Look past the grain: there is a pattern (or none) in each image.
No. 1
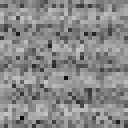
horizontal stripes
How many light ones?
4
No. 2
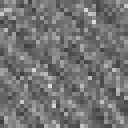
diagonal stripes
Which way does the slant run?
top left to bottom right
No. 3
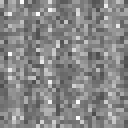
vertical stripes
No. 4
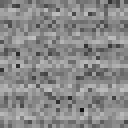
horizontal stripes
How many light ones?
5
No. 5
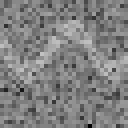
a wavy band
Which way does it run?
left to right
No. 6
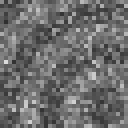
rings round one point
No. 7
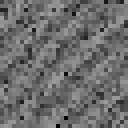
diagonal stripes
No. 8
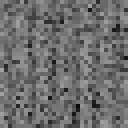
vertical stripes
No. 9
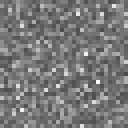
only noise
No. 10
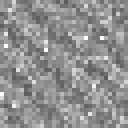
diagonal stripes
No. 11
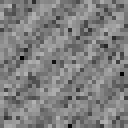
diagonal stripes
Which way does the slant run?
bottom left to top right
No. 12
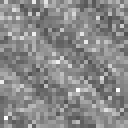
diagonal stripes
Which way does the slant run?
top left to bottom right
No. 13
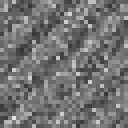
diagonal stripes
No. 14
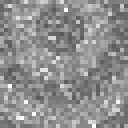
rings round one point
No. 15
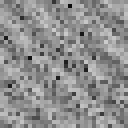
diagonal stripes
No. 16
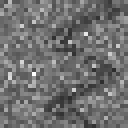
a wavy band
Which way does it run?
top to bottom
